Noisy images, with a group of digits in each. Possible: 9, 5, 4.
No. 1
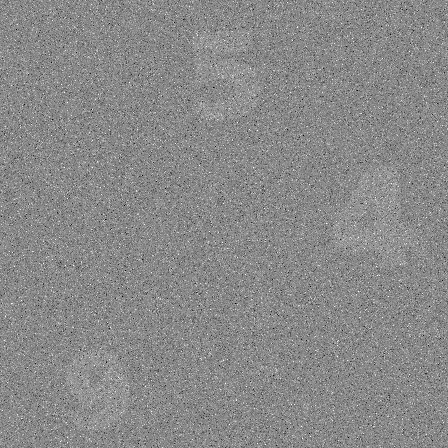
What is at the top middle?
5
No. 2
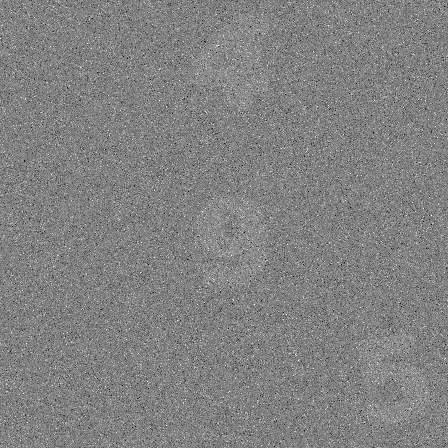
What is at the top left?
nothing
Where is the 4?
top middle
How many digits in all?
3
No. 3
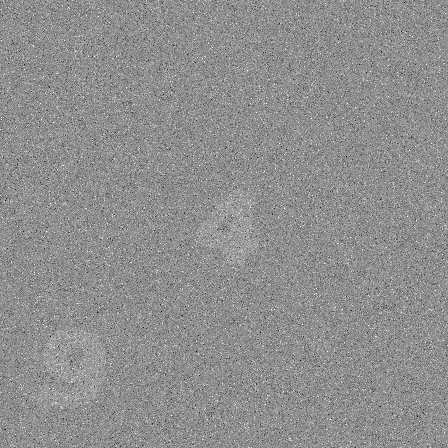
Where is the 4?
centre
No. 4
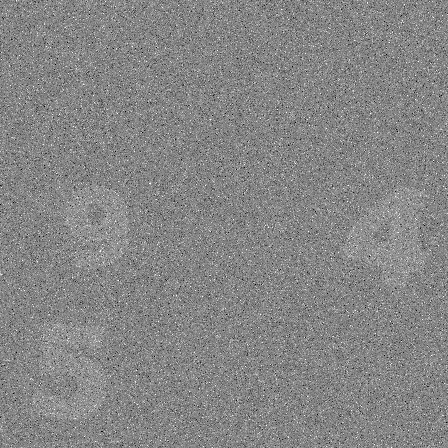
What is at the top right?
nothing
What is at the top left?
nothing
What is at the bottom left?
5
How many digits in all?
3
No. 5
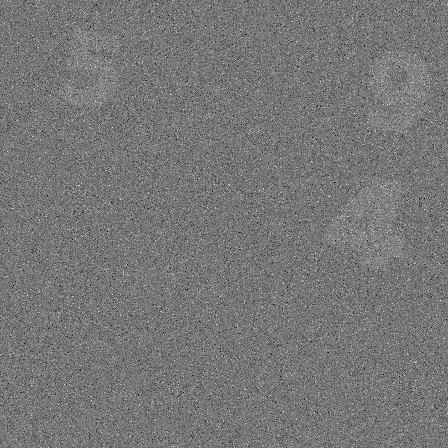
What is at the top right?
9
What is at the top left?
5
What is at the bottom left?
nothing
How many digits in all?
3
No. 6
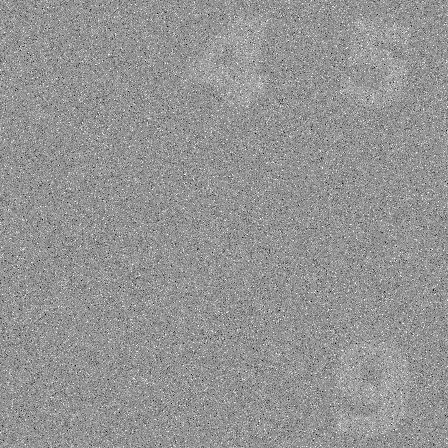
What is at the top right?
5
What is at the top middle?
4
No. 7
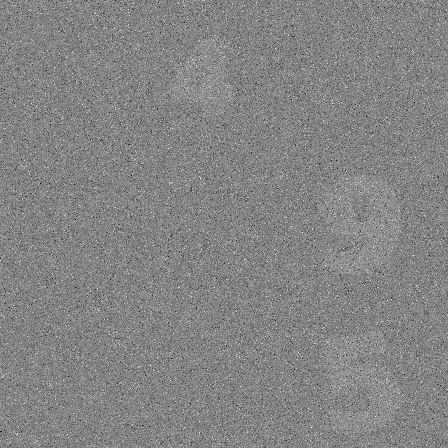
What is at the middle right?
9
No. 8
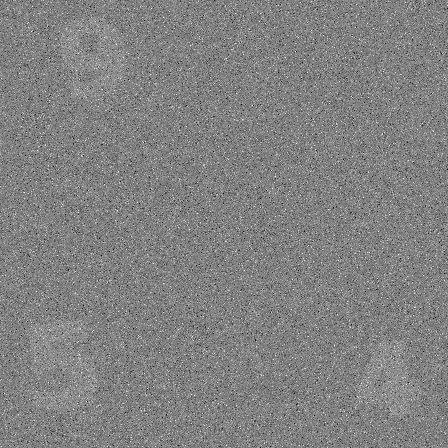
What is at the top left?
9
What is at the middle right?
nothing
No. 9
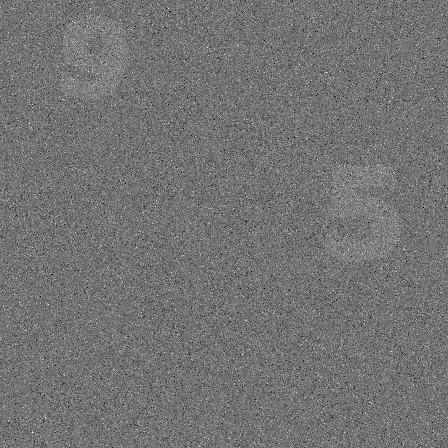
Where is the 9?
top left
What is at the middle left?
nothing
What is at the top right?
nothing
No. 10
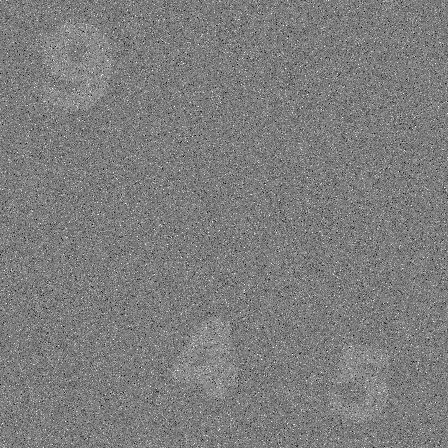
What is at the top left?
9
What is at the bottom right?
5
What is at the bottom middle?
4
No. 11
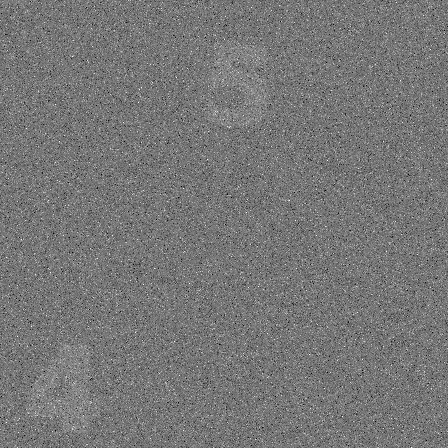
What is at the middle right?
nothing
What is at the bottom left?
4
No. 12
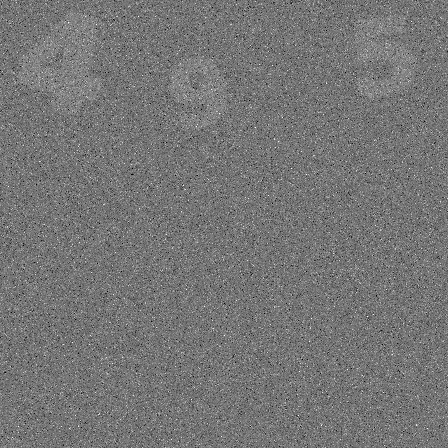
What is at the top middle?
9
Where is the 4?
top left
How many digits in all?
3
